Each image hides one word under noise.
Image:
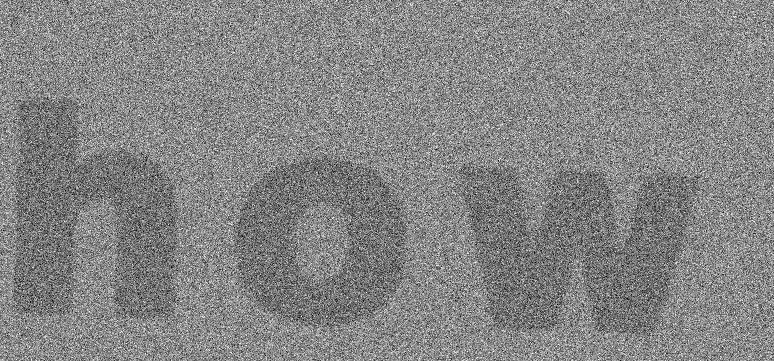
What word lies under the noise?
how
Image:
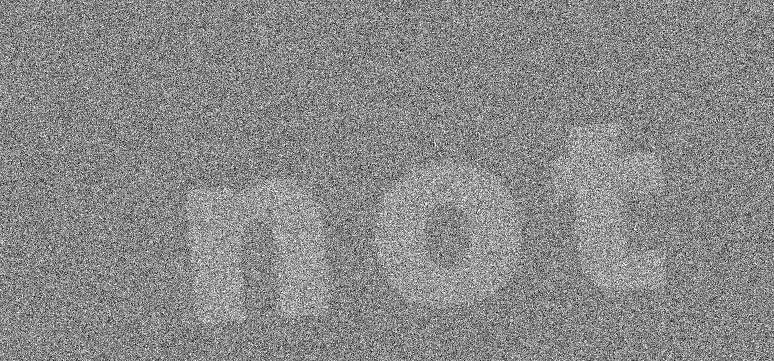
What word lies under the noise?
not
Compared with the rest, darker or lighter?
lighter
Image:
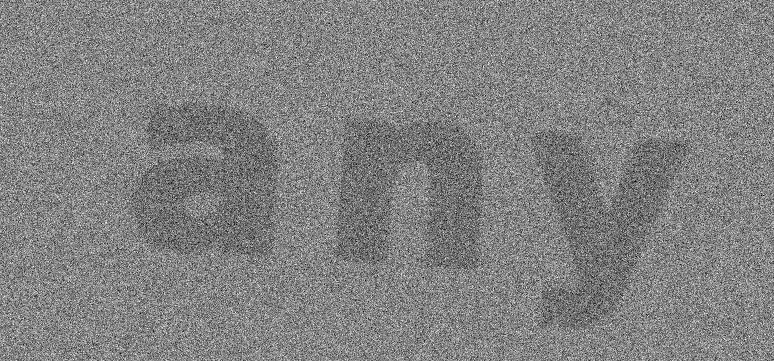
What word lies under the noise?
any
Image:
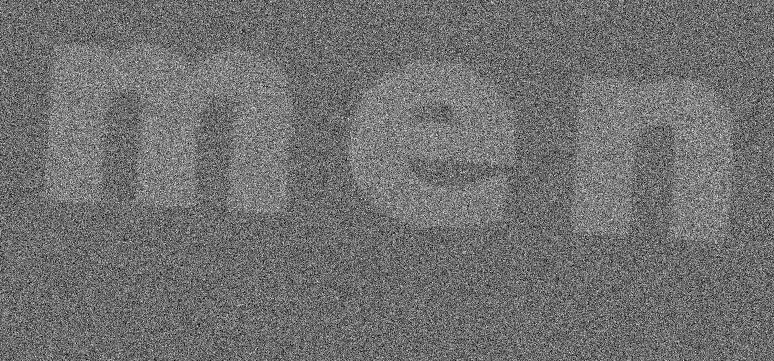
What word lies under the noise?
men
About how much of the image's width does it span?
nearly all
